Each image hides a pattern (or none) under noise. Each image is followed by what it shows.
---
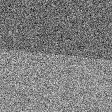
a sharp edge
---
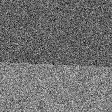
a sharp edge
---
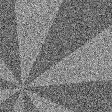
spokes from one point
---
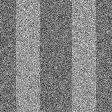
vertical stripes
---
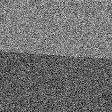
a sharp edge
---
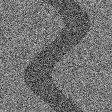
a wavy band
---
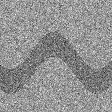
a wavy band
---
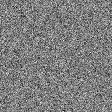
only noise
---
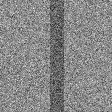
one vertical stripe
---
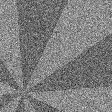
spokes from one point
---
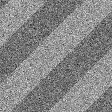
diagonal stripes
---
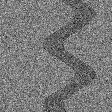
a wavy band
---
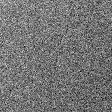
a smooth slope
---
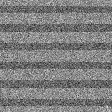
horizontal stripes
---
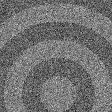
rings round one point
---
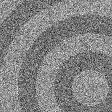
rings round one point
